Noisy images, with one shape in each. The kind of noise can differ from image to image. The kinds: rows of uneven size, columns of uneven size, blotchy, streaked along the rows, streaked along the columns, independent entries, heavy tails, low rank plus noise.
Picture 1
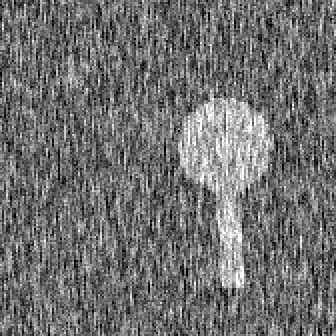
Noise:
streaked along the columns
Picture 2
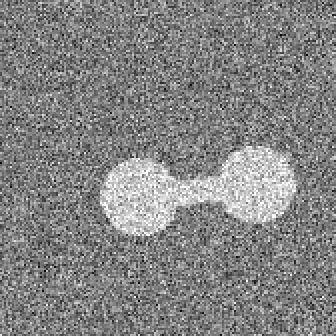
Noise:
low rank plus noise
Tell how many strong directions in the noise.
three or four
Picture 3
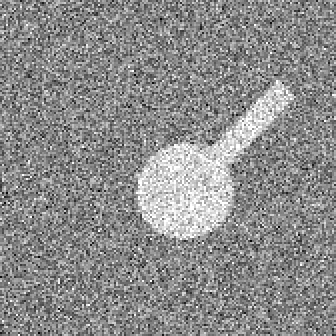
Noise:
independent entries
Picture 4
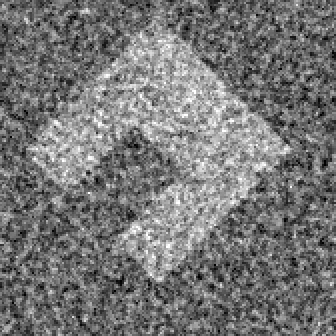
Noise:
blotchy
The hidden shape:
square with a notch
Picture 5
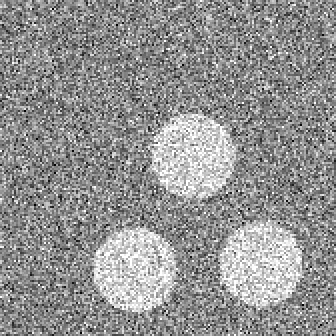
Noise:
independent entries
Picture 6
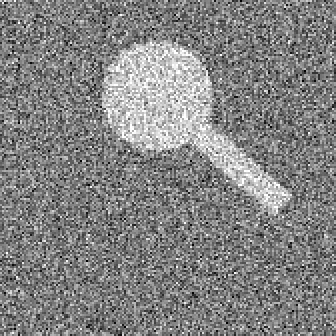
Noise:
low rank plus noise
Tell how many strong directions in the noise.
two
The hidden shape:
lollipop
